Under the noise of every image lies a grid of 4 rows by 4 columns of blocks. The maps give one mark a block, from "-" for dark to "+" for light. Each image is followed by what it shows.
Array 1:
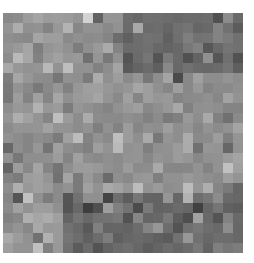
+ + - -
+ + + +
+ + + +
+ - - -
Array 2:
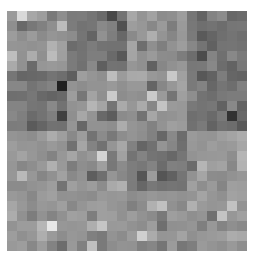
+ - + -
- + + -
+ + - +
+ + + +
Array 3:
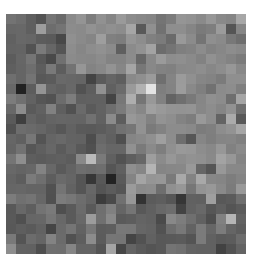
- + + +
- - + +
- - + +
- - - -
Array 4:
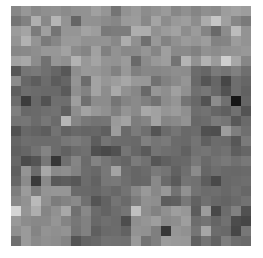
+ + + +
- + + -
- - - -
+ - + -
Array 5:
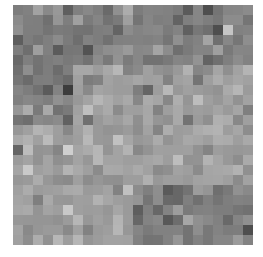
- - - -
- + + +
+ + + +
+ + - -
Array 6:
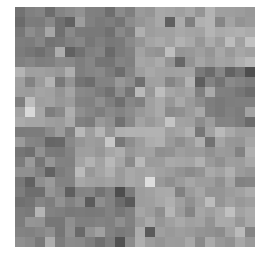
- - + +
+ - + -
- + + +
- - + +
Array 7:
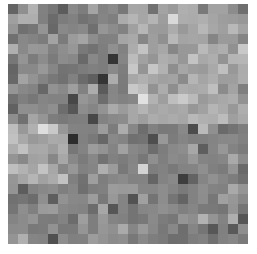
- - + +
- - + +
+ - - -
- - - -
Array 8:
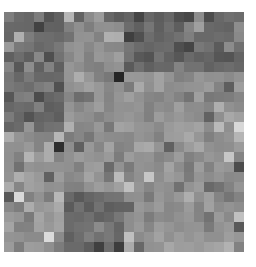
- + - -
- + + +
+ + + +
+ - + +
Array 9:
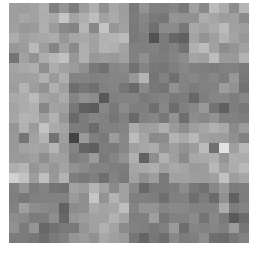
+ + - +
+ - - -
+ - + +
- + - -
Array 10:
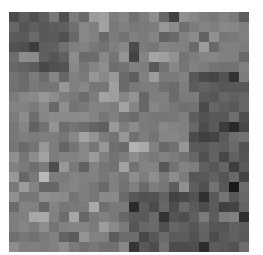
- + + +
+ + + -
+ + + -
+ + - -
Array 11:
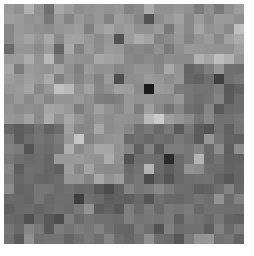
+ + + +
+ + + -
- + - -
- - - -
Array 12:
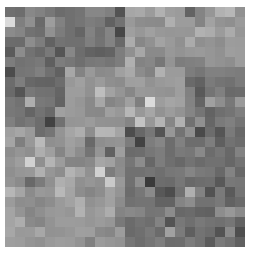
- - + +
- + + -
+ + - -
+ + - -
